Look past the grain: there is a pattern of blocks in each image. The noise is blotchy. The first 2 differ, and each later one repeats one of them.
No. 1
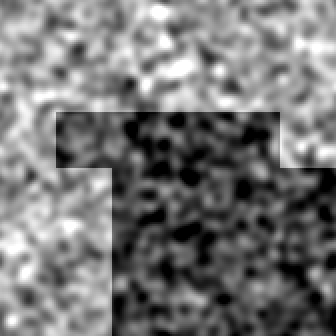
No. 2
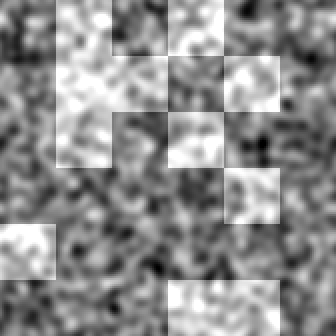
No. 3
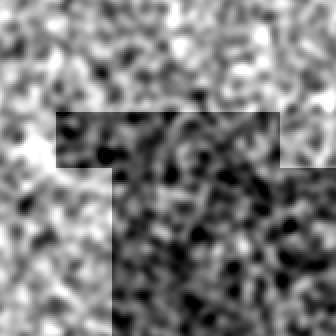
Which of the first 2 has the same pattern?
1
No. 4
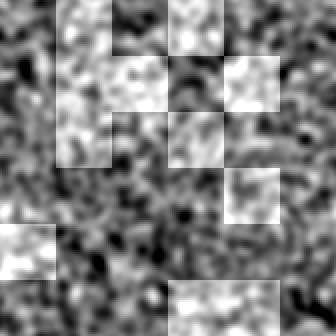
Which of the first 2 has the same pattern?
2
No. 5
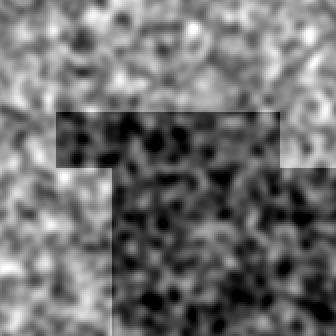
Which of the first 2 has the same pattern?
1
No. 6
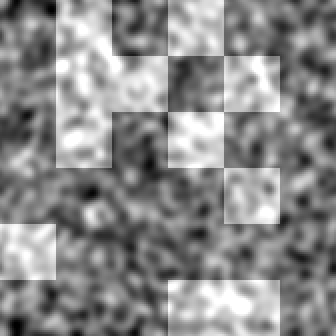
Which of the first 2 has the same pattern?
2
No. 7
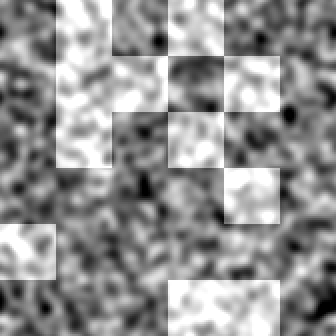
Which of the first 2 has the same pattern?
2
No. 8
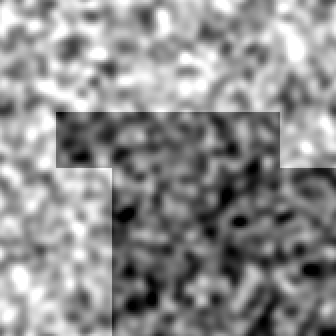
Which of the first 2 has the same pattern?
1
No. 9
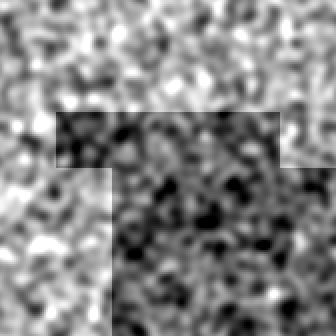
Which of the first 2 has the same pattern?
1
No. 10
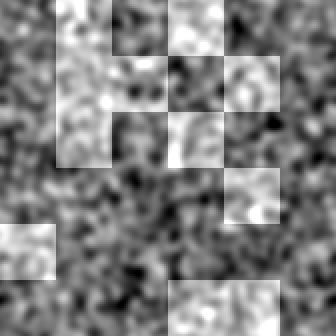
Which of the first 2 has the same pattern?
2
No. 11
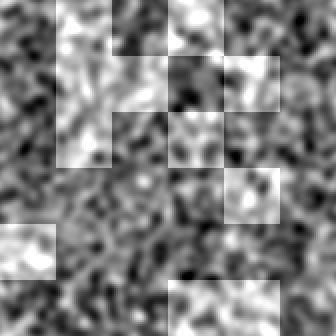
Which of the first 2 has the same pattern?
2
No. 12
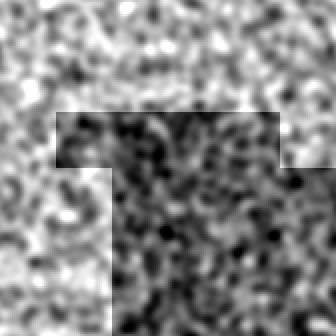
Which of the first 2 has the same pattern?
1
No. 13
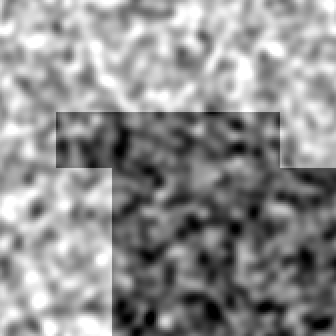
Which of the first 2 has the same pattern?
1
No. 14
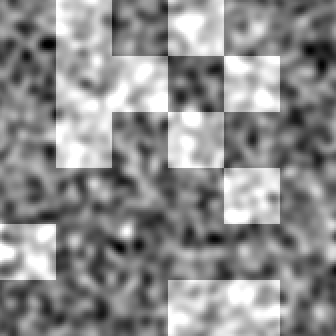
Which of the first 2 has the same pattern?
2
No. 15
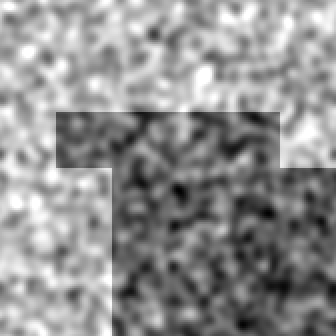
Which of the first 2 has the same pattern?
1
